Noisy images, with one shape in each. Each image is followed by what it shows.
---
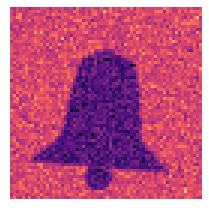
dark bell
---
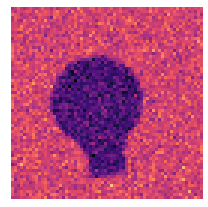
dark light bulb
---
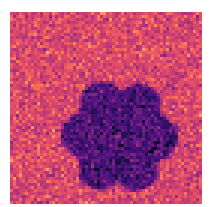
dark flower
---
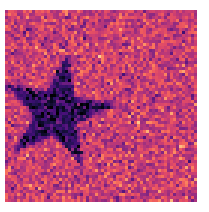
dark star
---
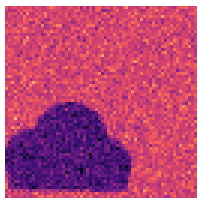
dark cloud
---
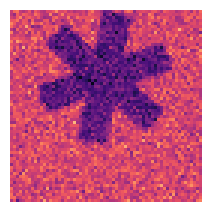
dark asterisk
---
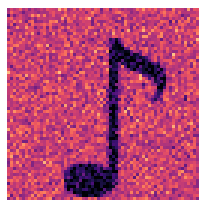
dark musical note
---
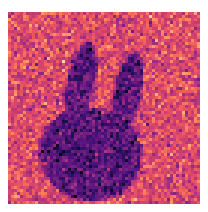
dark rabbit's head
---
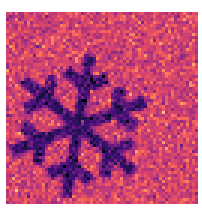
dark snowflake
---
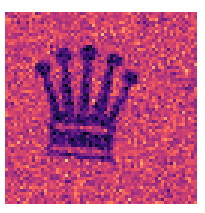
dark chess queen
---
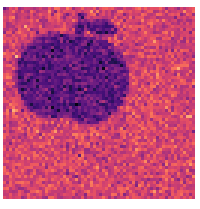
dark apple
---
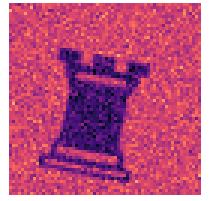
dark chess rook
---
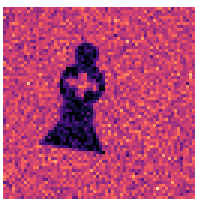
dark chess bishop
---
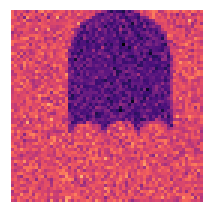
dark ghost
